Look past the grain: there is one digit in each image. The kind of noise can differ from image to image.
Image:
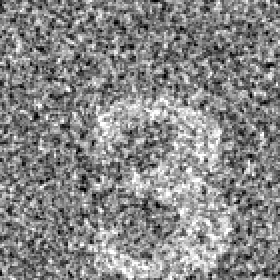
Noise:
blotchy
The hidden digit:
3
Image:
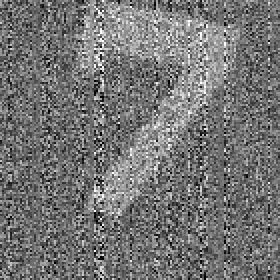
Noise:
columns of uneven size
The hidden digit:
7
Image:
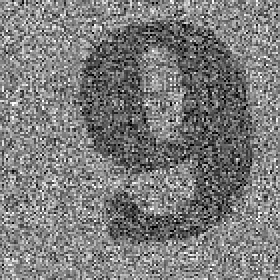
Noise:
low rank plus noise
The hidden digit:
9
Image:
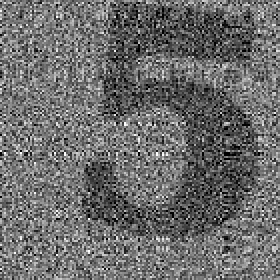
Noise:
low rank plus noise
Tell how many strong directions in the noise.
two
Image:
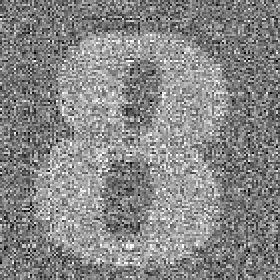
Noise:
low rank plus noise
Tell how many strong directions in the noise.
three or four
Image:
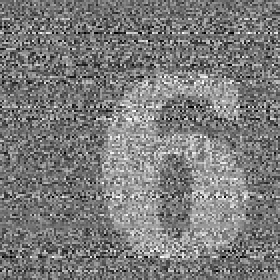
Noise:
rows of uneven size
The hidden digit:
6
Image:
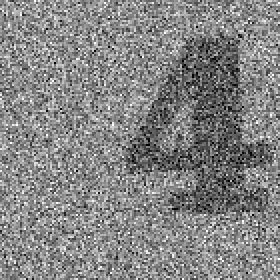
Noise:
independent entries
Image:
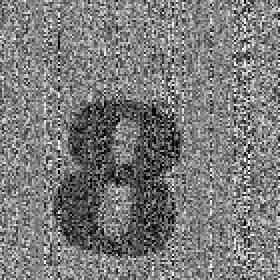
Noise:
columns of uneven size
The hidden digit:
8
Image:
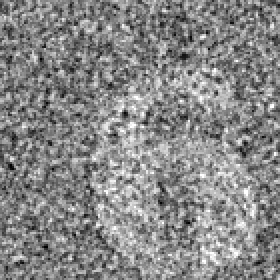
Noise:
blotchy
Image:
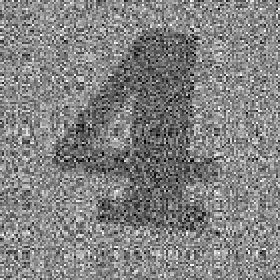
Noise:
low rank plus noise
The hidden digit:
4
